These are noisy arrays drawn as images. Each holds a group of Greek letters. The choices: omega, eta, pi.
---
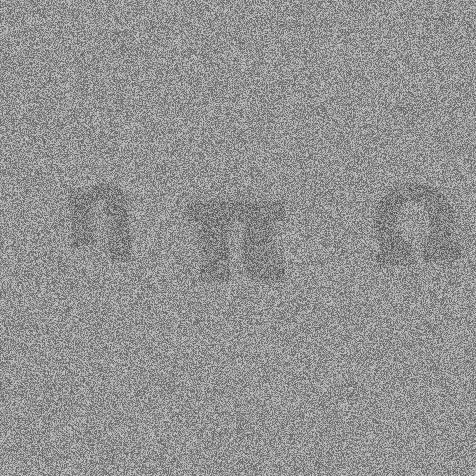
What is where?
middle left: eta; centre: pi; middle right: omega
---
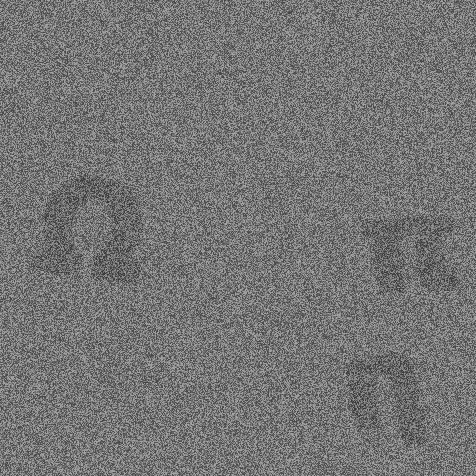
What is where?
middle left: omega; middle right: pi; bottom right: eta
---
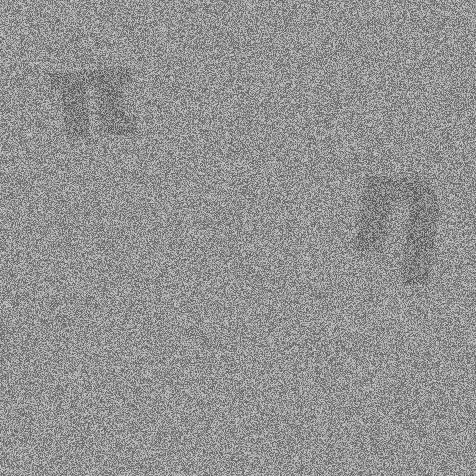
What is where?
top left: pi; middle right: eta
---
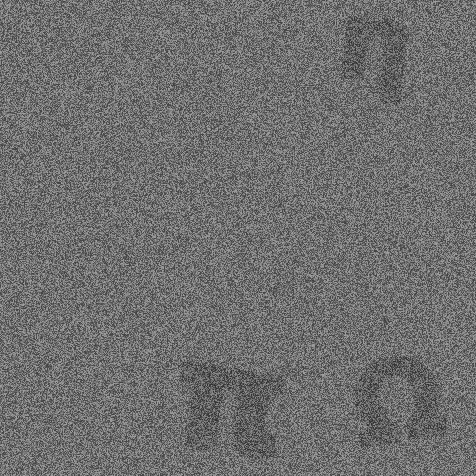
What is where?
top right: eta; bottom middle: pi; bottom right: omega
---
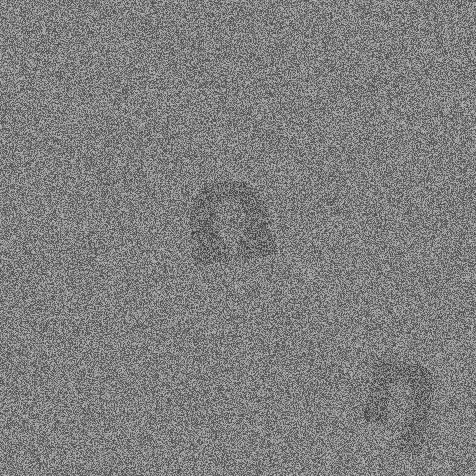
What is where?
centre: omega; bottom right: eta
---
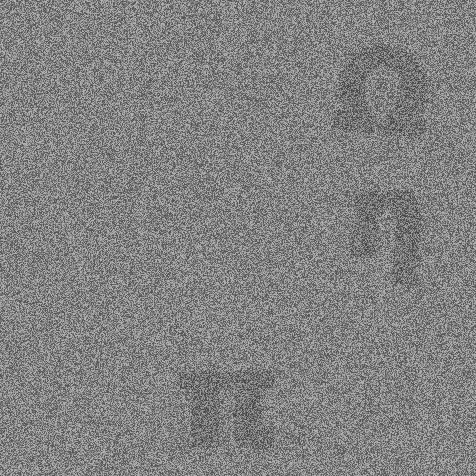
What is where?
top right: omega; middle right: eta; bottom middle: pi
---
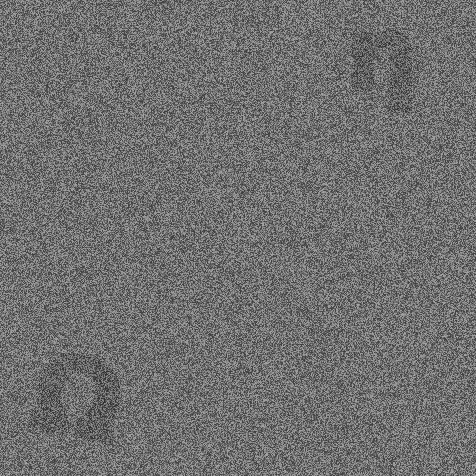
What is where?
top right: eta; bottom left: omega
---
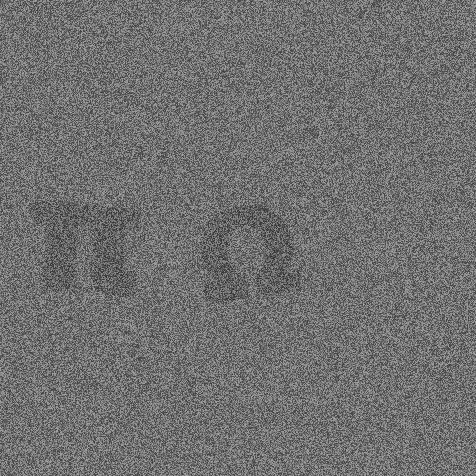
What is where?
middle left: pi; centre: omega
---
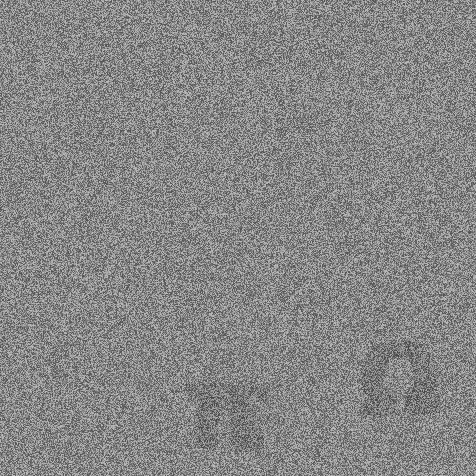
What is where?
bottom middle: pi; bottom right: omega
